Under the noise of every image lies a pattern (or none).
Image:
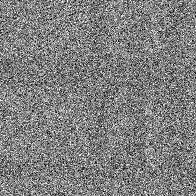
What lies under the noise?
bands of rows crossing bands of columns
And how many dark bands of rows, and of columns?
2 and 3
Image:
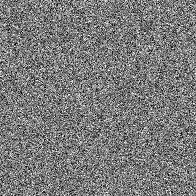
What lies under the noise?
only noise
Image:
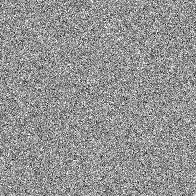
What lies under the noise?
only noise
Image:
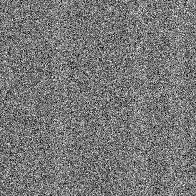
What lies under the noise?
bands of columns
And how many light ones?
3
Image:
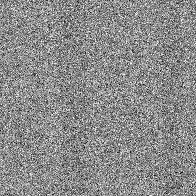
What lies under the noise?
bands of columns
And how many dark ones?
2
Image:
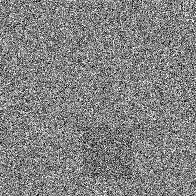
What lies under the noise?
one block
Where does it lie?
bottom middle
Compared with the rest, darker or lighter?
darker
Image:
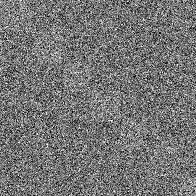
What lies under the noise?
blocks along the diagonal
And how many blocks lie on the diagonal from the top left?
7
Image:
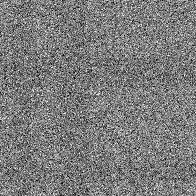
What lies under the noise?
bands of rows crossing bands of columns
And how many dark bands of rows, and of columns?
2 and 2
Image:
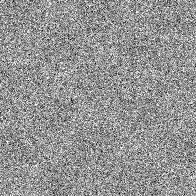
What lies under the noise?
a checkerboard
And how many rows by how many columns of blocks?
6 by 5
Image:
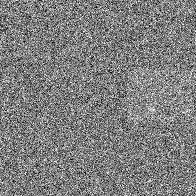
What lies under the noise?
one block
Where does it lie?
middle right
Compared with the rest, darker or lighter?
lighter
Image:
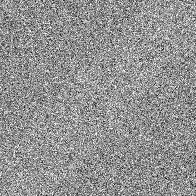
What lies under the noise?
a diagonal band
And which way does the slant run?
bottom left to top right
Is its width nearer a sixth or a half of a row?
a half
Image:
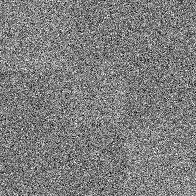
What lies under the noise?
blocks along the diagonal
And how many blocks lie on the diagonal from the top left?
3
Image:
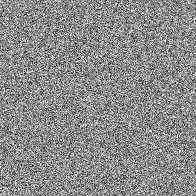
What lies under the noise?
only noise
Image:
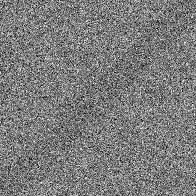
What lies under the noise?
a diagonal band
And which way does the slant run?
bottom left to top right
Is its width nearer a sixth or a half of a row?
a sixth
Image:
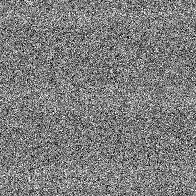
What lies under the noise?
bands of rows
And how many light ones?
3
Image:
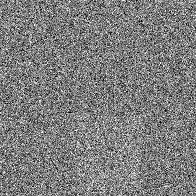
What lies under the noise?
one block
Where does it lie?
bottom middle
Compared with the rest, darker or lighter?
lighter
